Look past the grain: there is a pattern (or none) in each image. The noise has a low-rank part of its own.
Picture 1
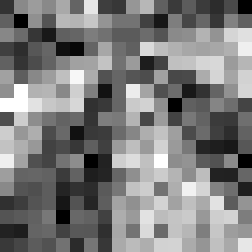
spokes from one point
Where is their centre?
top middle
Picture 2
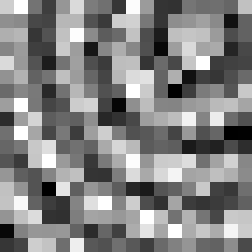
rings round one point
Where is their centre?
top right
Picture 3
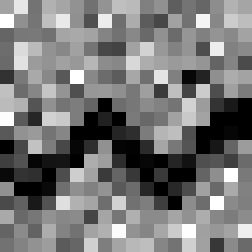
a wavy band
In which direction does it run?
left to right
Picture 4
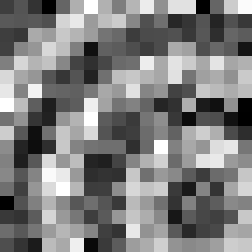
rings round one point
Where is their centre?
bottom right
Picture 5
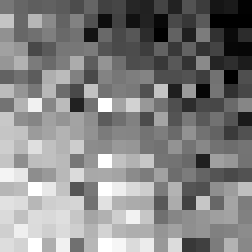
a smooth slope
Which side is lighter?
bottom left
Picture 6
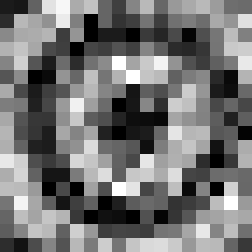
rings round one point
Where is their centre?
centre
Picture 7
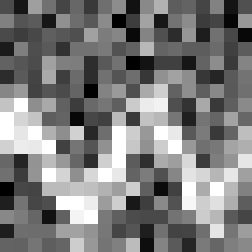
a wavy band
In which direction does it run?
left to right
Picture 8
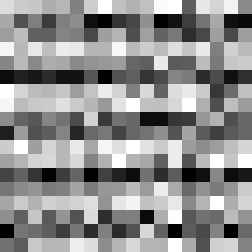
horizontal stripes
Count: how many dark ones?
5
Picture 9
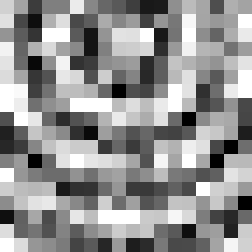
rings round one point
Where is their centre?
top middle
